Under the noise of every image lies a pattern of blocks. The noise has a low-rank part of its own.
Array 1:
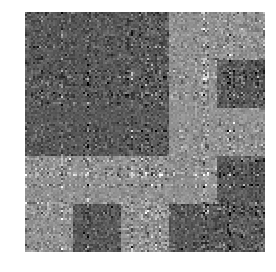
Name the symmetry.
mirrored about the diagonal from the top left
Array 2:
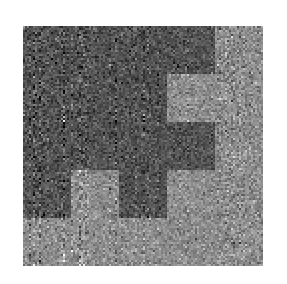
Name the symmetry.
mirrored about the diagonal from the top left
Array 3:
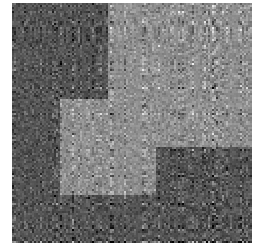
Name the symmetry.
mirrored about the diagonal from the bottom left
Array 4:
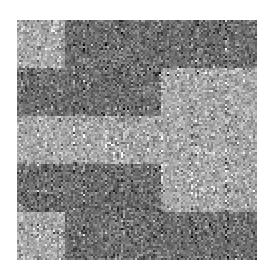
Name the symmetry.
top and bottom mirror each other
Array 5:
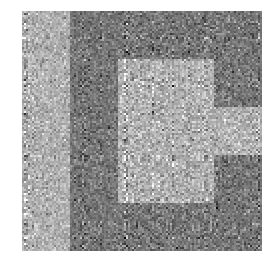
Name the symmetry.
top and bottom mirror each other
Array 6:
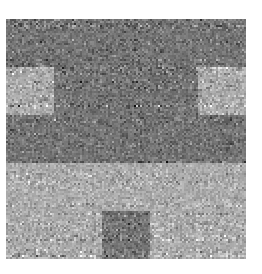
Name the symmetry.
left and right mirror each other
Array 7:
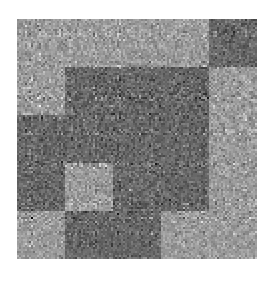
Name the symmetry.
mirrored about the diagonal from the bottom left
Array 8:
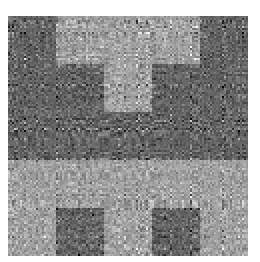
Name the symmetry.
left and right mirror each other
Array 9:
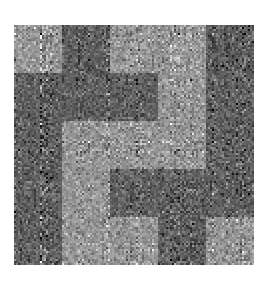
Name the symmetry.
the same after a half turn
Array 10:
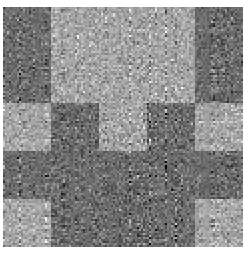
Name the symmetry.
left and right mirror each other
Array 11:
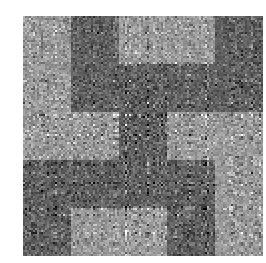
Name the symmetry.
the same after a half turn
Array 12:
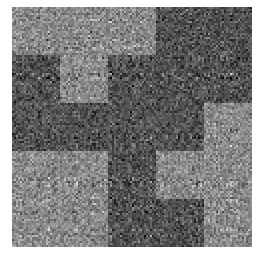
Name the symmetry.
mirrored about the diagonal from the bottom left
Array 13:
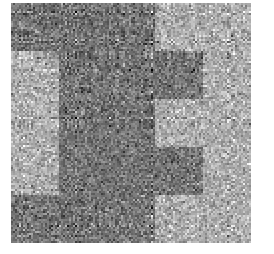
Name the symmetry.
top and bottom mirror each other
